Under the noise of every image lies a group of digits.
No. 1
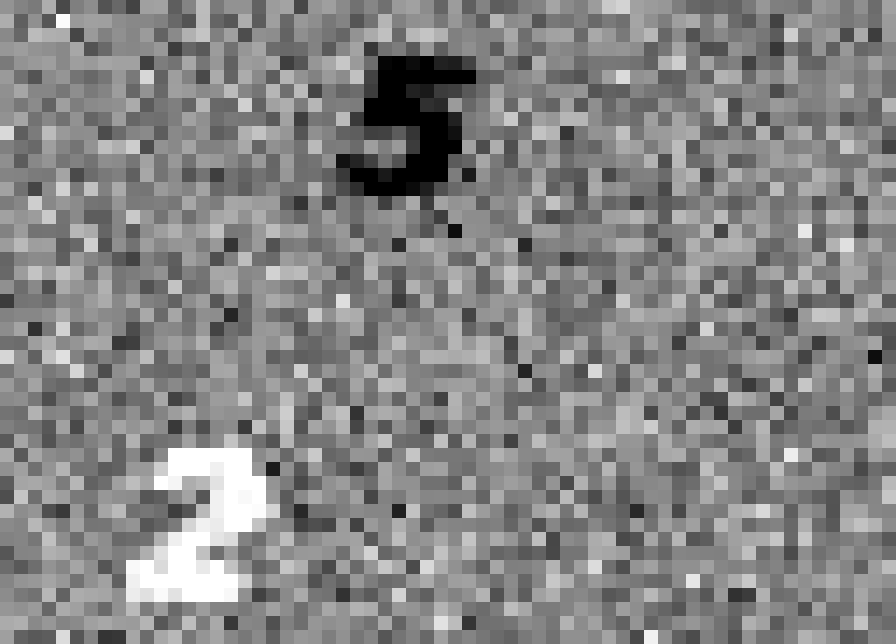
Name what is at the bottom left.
2
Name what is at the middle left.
nothing
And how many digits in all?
2
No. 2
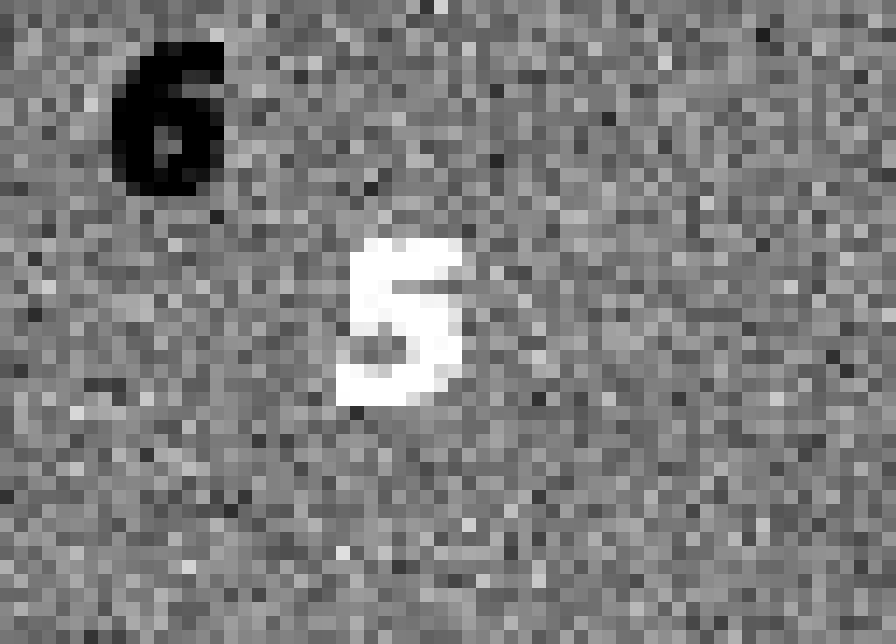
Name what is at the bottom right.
nothing
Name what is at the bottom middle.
nothing
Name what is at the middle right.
nothing
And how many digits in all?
2
